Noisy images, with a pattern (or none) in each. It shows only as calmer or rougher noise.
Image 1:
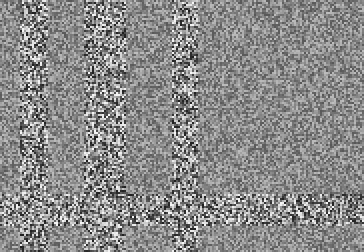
bands of rows crossing bands of columns
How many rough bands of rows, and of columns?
1 and 3
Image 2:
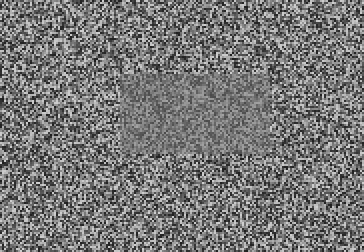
one block
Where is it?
centre
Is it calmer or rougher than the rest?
calmer
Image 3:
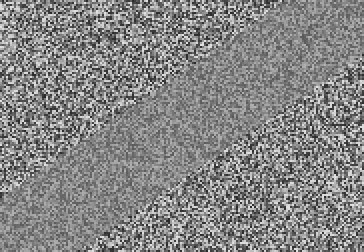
a diagonal band
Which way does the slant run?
bottom left to top right
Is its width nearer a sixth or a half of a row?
a half
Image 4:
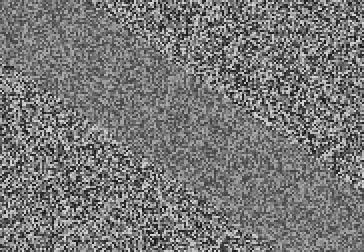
a diagonal band
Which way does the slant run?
top left to bottom right
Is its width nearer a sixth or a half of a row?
a half
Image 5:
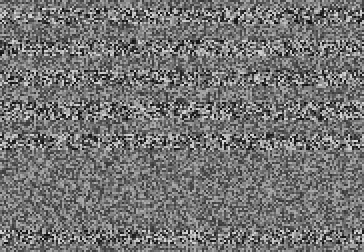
bands of rows
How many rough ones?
6
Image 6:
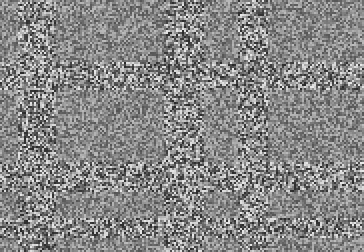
bands of rows crossing bands of columns
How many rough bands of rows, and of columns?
3 and 3
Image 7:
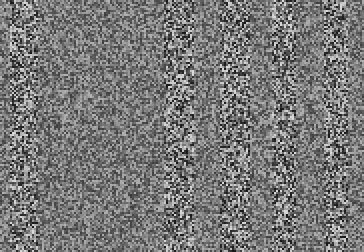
bands of columns
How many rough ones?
5
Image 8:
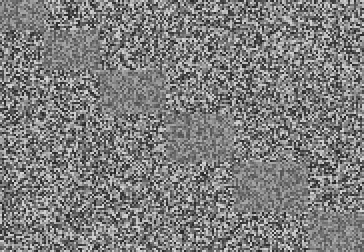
blocks along the diagonal
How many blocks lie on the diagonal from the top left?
6
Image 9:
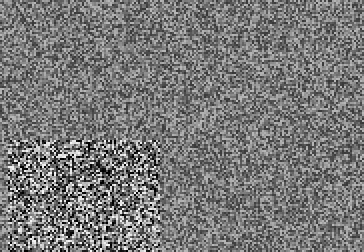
one block
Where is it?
bottom left
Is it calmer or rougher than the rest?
rougher
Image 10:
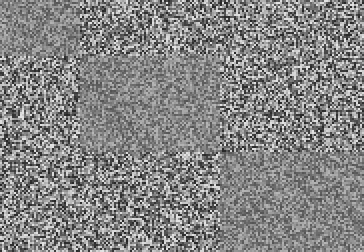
blocks along the diagonal
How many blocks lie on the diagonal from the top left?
3
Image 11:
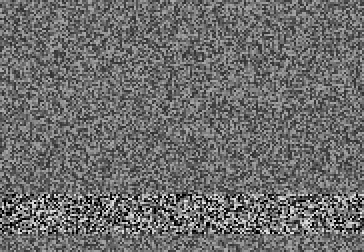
one band of rows
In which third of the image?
bottom
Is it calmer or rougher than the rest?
rougher
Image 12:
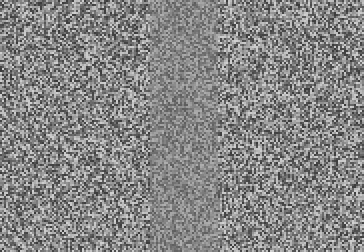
one band of columns
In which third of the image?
middle
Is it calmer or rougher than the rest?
calmer
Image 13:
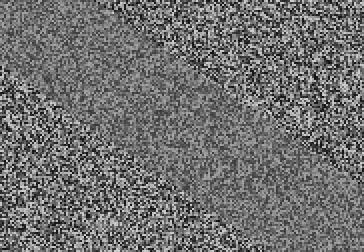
a diagonal band
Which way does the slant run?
top left to bottom right
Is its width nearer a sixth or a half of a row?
a half
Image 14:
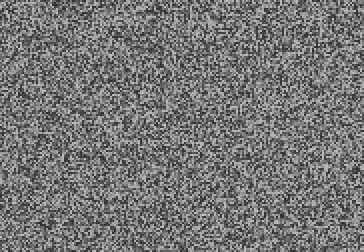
only noise
